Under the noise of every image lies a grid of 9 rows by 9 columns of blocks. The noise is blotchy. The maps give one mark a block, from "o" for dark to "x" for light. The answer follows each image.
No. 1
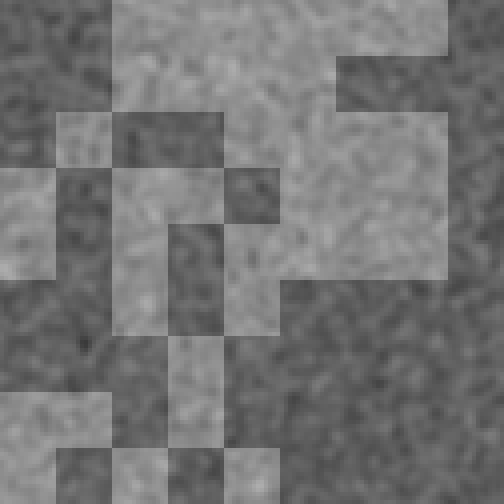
o o x x x x x x o
o o x x x x o o o
o x o o x x x x o
x o x x o x x x o
x o x o x x x x o
o o x o x o o o o
o o o x o o o o o
x x o x o o o o o
x o x o x o o o o
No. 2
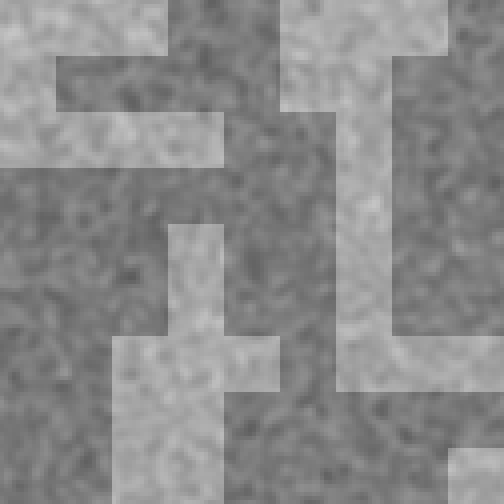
x x x o o x x x o
x o o o o x x o o
x x x x o o x o o
o o o o o o x o o
o o o x o o x o o
o o o x o o x o o
o o x x x o x x x
o o x x o o o o o
o o x x o o o o x
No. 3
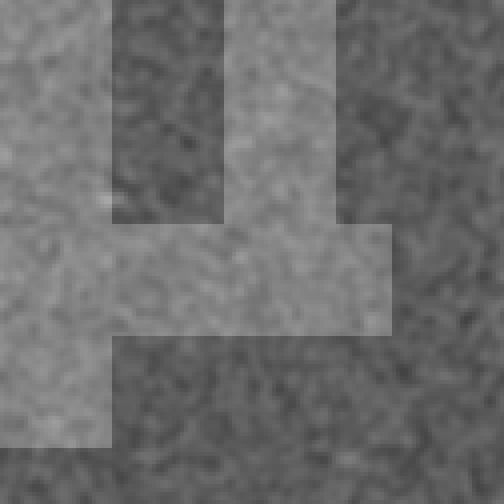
x x o o x x o o o
x x o o x x o o o
x x o o x x o o o
x x o o x x o o o
x x x x x x x o o
x x x x x x x o o
x x o o o o o o o
x x o o o o o o o
o o o o o o o o o
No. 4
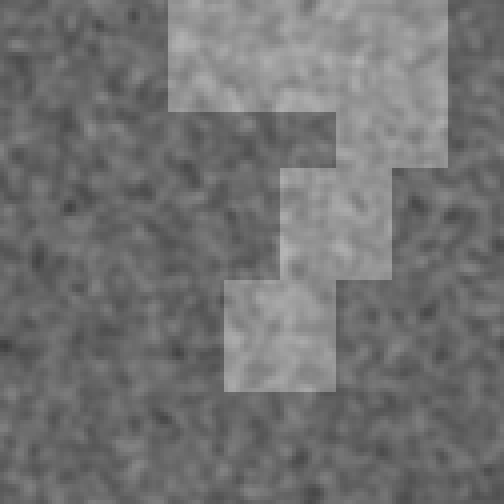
o o o x x x x x o
o o o x x x x x o
o o o o o o x x o
o o o o o x x o o
o o o o o x x o o
o o o o x x o o o
o o o o x x o o o
o o o o o o o o o
o o o o o o o o o
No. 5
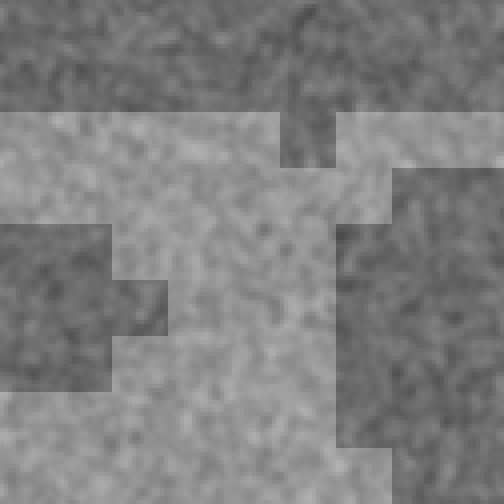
o o o o o o o o o
o o o o o o o o o
x x x x x o x x x
x x x x x x x o o
o o x x x x o o o
o o o x x x o o o
o o x x x x o o o
x x x x x x o o o
x x x x x x x o o
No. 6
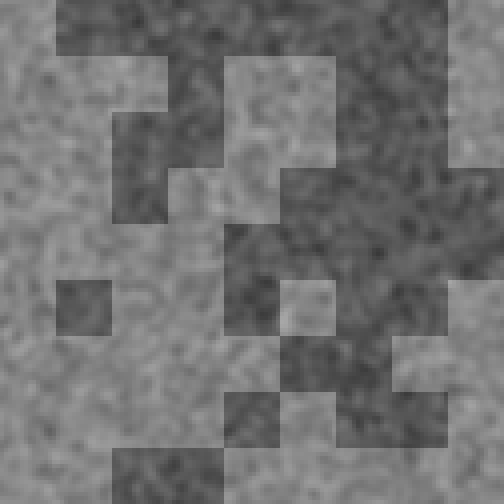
x o o o o o o o x
x x x o x x o o x
x x o o x x o o x
x x o x x o o o o
x x x x o o o o o
x o x x o x o o x
x x x x x o o x x
x x x x o x o o x
x x o o x x x x x
